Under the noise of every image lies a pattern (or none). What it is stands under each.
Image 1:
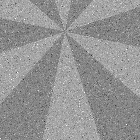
spokes from one point
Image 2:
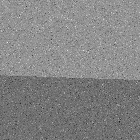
a sharp edge
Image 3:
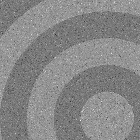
rings round one point
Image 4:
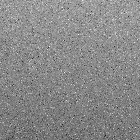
a smooth slope
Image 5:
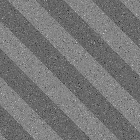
diagonal stripes
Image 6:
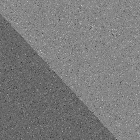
a sharp edge
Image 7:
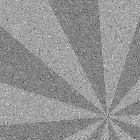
spokes from one point
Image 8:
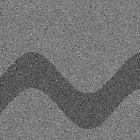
a wavy band
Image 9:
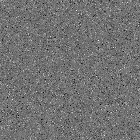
only noise
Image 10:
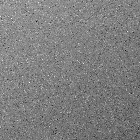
a smooth slope
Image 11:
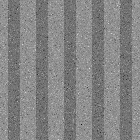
vertical stripes
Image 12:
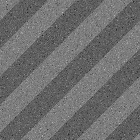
diagonal stripes
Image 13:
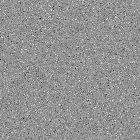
only noise
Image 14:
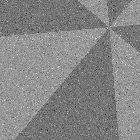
spokes from one point
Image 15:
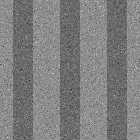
vertical stripes
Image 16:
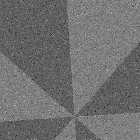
spokes from one point
